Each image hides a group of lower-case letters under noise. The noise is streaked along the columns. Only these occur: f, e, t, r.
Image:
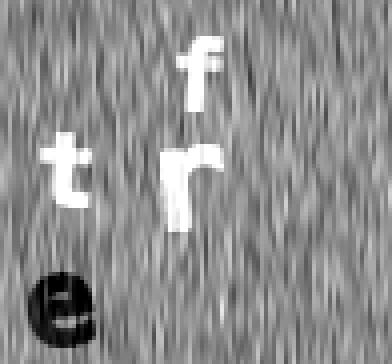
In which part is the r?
centre
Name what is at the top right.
nothing
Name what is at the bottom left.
e
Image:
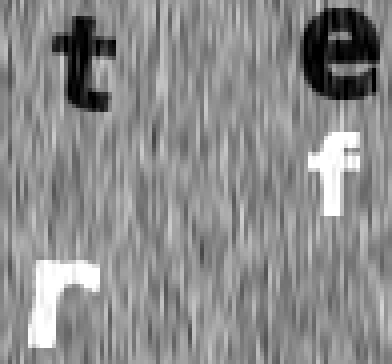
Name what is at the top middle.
nothing
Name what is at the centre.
nothing
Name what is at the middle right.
f
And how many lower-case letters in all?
4
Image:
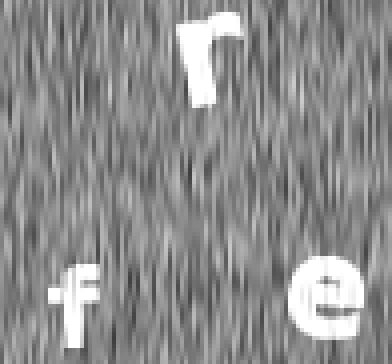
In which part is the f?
bottom left
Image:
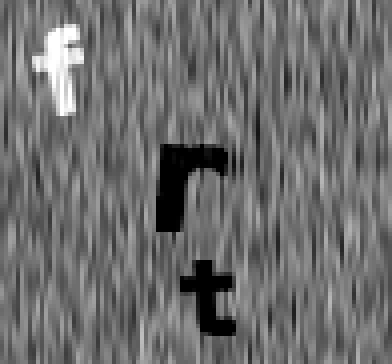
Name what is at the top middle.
nothing
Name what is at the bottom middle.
t
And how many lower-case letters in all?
3
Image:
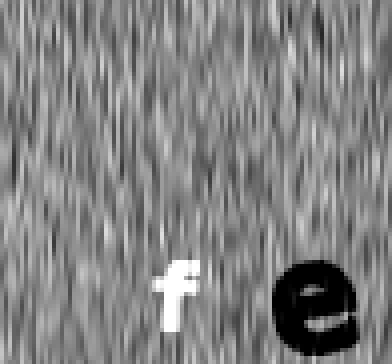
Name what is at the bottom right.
e
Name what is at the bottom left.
nothing
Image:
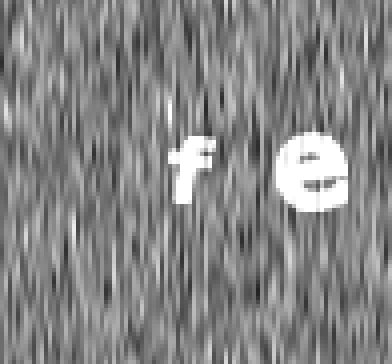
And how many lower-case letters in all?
2
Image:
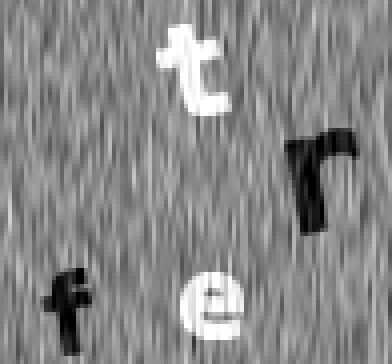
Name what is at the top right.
nothing
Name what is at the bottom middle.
e
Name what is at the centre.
nothing
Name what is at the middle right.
r
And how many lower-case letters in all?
4
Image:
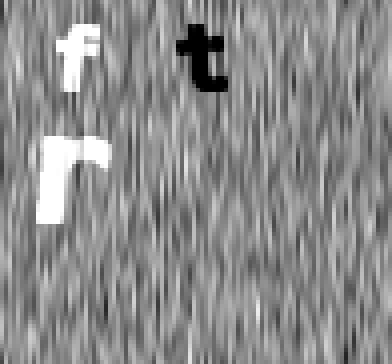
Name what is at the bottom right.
nothing
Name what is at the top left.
f
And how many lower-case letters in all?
3
